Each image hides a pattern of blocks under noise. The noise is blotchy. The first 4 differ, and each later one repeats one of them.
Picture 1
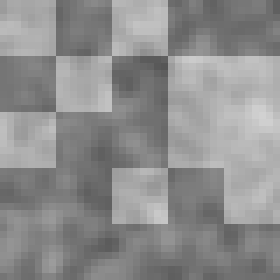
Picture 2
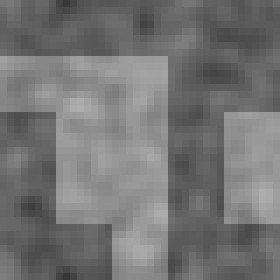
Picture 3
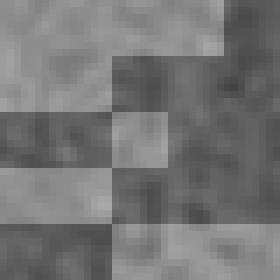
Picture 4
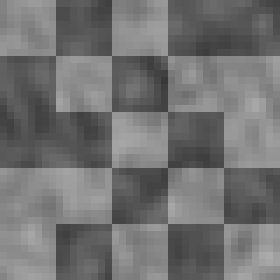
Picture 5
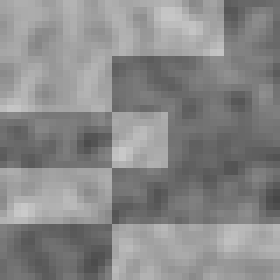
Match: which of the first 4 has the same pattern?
3
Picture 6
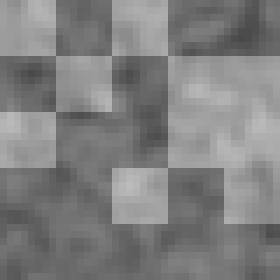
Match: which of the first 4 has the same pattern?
1
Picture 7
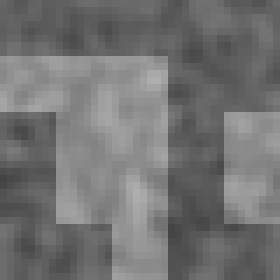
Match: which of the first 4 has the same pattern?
2
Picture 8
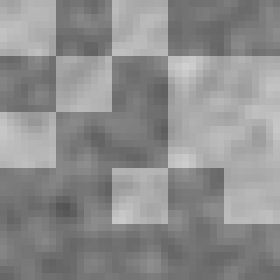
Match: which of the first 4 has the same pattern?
1
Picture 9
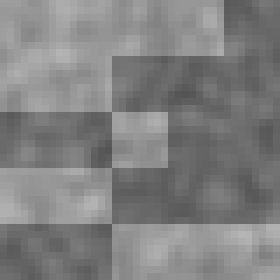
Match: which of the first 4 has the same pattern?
3
